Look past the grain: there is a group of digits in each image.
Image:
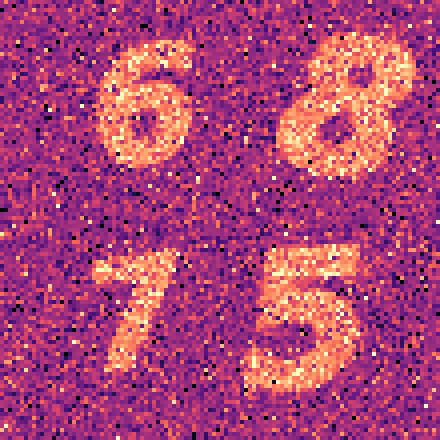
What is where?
top left: 6; top right: 8; bottom left: 7; bottom right: 5
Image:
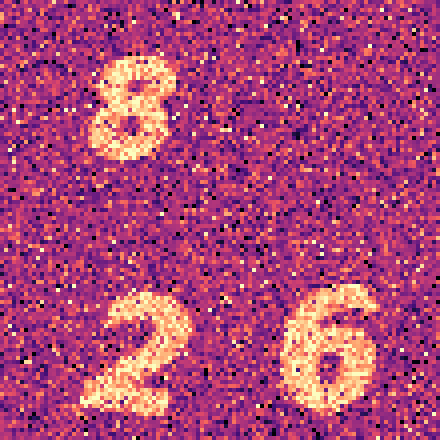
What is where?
top left: 8; bottom left: 2; bottom right: 6
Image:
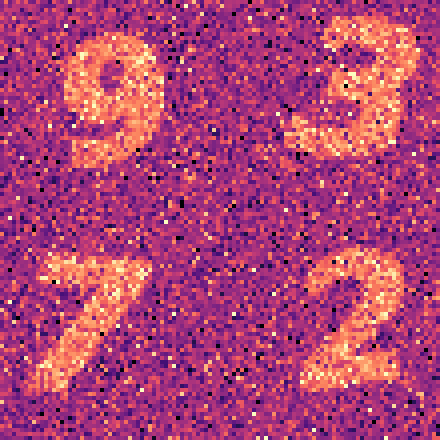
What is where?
top left: 9; top right: 3; bottom left: 7; bottom right: 2
